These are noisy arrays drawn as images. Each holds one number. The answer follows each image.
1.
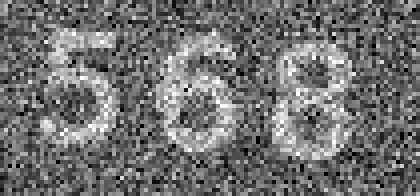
568
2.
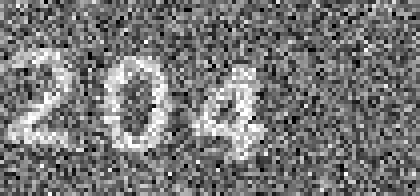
204
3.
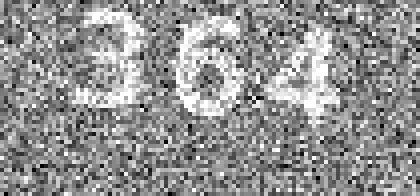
364
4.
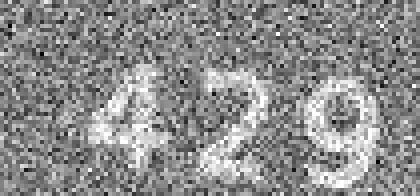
429
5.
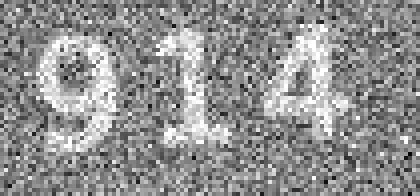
914
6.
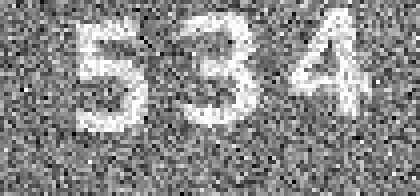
534
